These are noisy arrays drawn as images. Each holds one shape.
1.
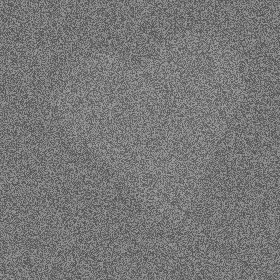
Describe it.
light heart
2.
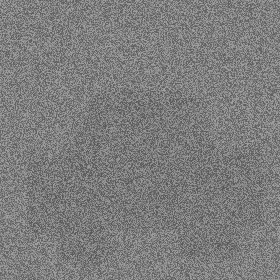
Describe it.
dark car
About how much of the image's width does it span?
nearly all
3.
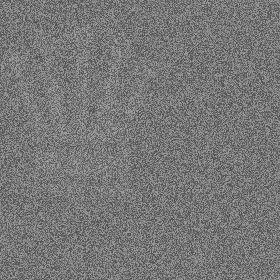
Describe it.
light chess queen
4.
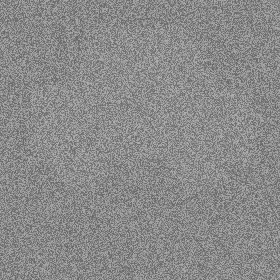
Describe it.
light car
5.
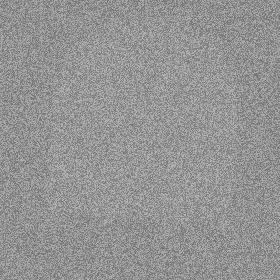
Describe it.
light ghost
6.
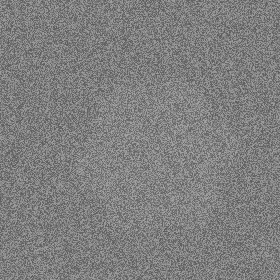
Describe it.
light flower
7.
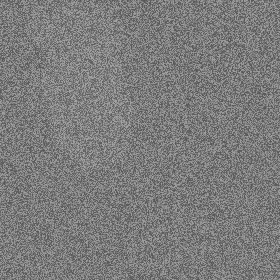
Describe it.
light footprint
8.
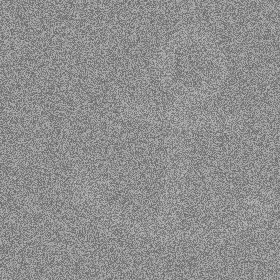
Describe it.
light anchor
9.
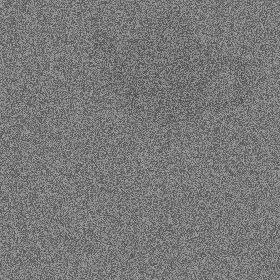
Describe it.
dark teapot
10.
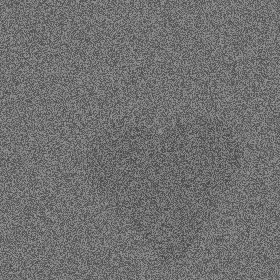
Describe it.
dark heart
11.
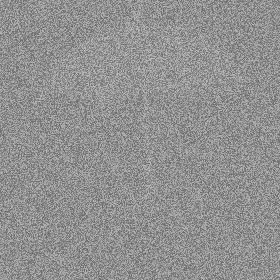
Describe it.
light umbrella
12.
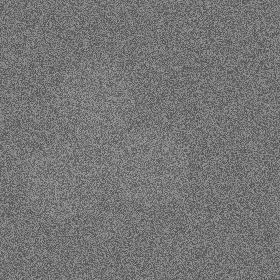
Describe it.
light club
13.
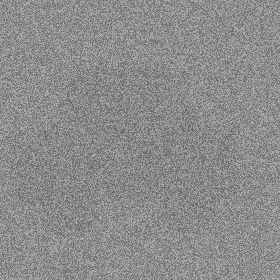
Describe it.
dark car
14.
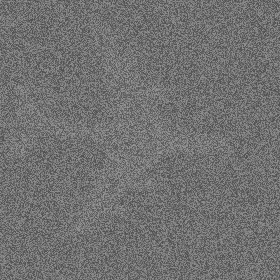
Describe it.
light airplane
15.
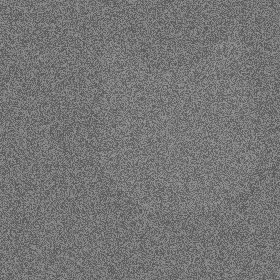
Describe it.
light cat's head
